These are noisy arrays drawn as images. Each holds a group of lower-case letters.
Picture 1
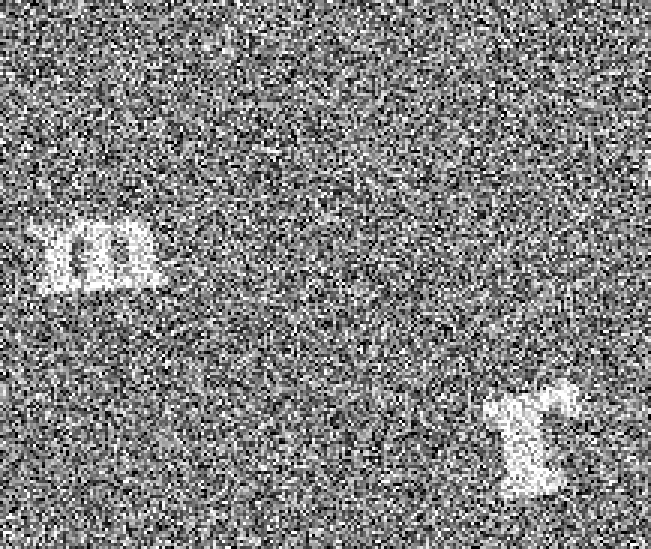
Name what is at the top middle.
nothing
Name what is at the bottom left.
nothing
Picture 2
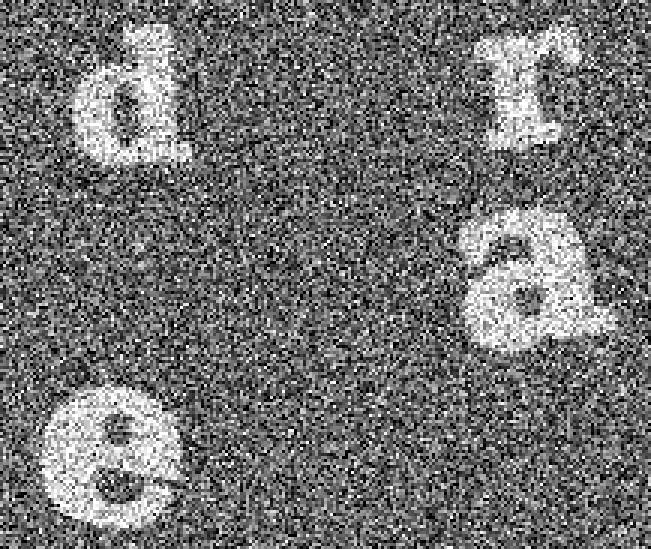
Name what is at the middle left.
nothing
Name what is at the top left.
d
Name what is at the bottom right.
nothing
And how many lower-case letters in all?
4
